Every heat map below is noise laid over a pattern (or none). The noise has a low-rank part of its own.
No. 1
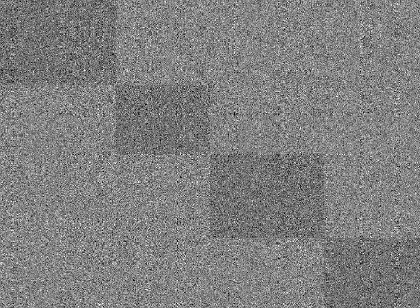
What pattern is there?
blocks along the diagonal
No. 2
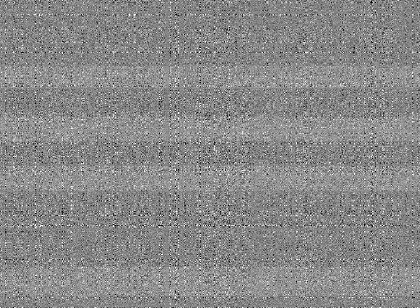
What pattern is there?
bands of rows
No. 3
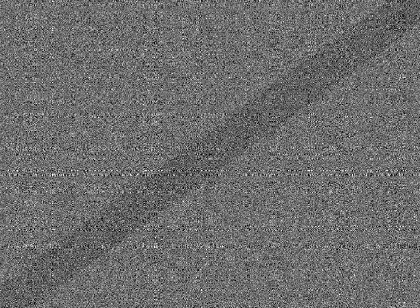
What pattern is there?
a diagonal band
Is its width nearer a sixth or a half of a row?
a sixth
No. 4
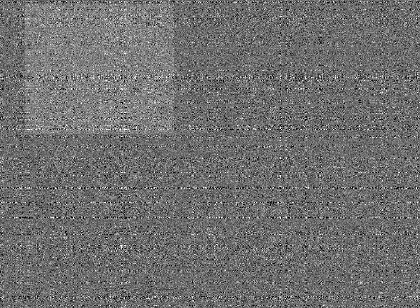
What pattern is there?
one block
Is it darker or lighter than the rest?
lighter
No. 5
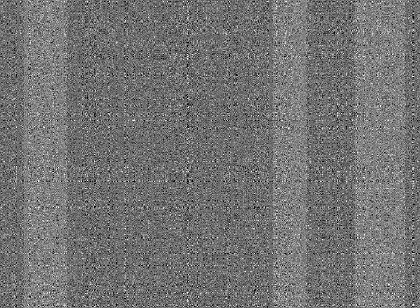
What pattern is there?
bands of columns
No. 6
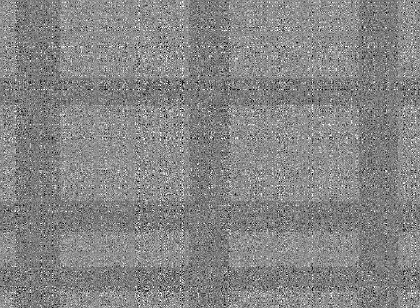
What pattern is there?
bands of rows crossing bands of columns
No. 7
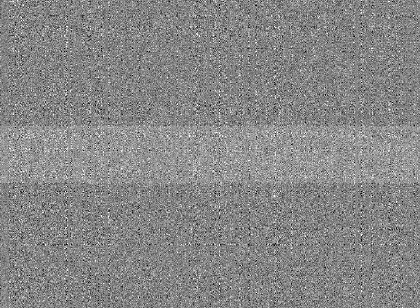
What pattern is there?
one band of rows
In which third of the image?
middle
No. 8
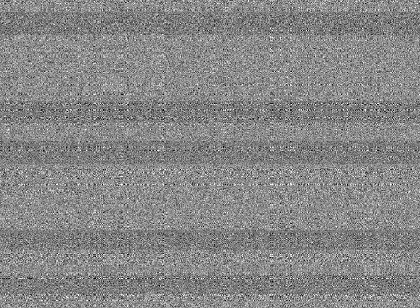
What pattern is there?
bands of rows
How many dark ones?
5
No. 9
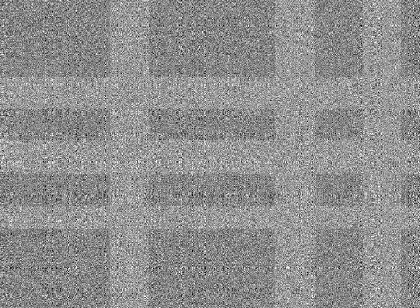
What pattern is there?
bands of rows crossing bands of columns
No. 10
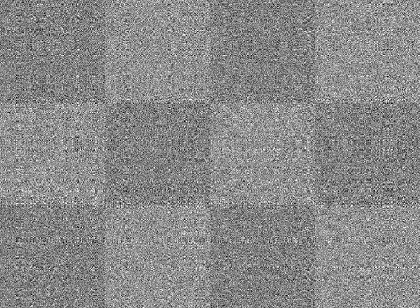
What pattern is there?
a checkerboard
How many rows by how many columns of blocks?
3 by 4
